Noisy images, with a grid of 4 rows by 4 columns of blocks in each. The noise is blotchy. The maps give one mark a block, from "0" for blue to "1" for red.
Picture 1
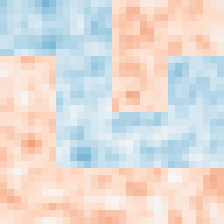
0 0 1 1
1 0 1 0
1 0 0 0
1 1 1 1
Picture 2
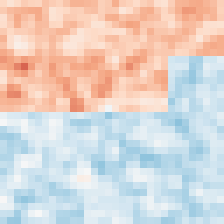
1 1 1 1
1 1 1 0
0 0 0 0
0 0 0 0
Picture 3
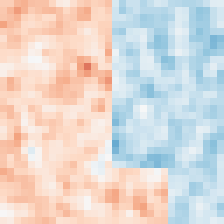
1 1 0 0
1 1 0 0
1 1 0 0
1 1 1 0
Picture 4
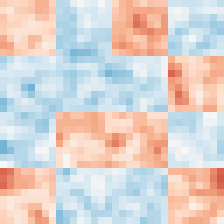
1 0 1 0
0 0 0 1
0 1 1 0
1 0 0 1
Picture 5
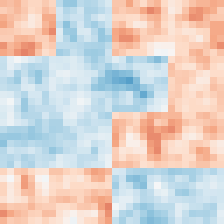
1 0 1 1
0 0 0 1
0 0 1 1
1 1 0 0
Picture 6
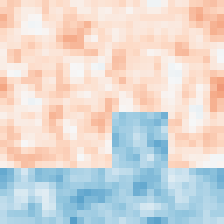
1 1 1 1
1 1 1 1
1 1 0 1
0 0 0 0
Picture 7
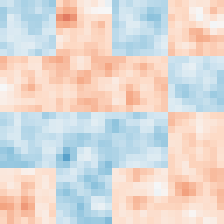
0 1 0 1
1 1 1 0
0 0 0 1
1 0 1 1
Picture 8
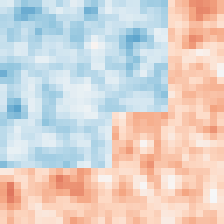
0 0 0 1
0 0 0 1
0 0 1 1
1 1 1 1
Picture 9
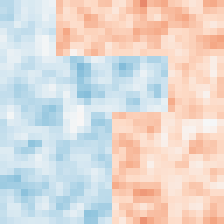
0 1 1 1
0 0 0 1
0 0 1 1
0 0 1 1
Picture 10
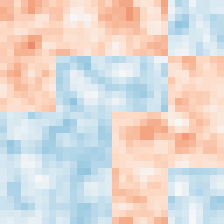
1 1 1 0
1 0 0 1
0 0 1 1
0 0 1 0
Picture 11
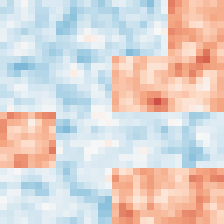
0 0 0 1
0 0 1 1
1 0 0 0
0 0 1 1
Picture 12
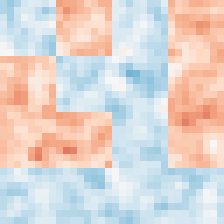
0 1 0 1
1 0 0 1
1 1 0 1
0 0 0 0
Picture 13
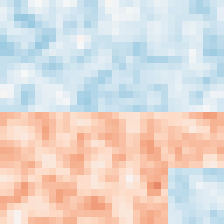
0 0 0 0
0 0 0 0
1 1 1 1
1 1 1 0
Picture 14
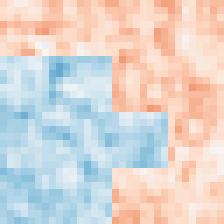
1 1 1 1
0 0 1 1
0 0 0 1
0 0 1 1
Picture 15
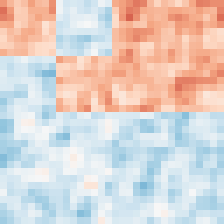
1 0 1 1
0 1 1 1
0 0 0 0
0 0 0 0
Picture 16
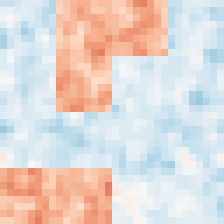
0 1 1 0
0 1 0 0
0 0 0 0
1 1 0 0
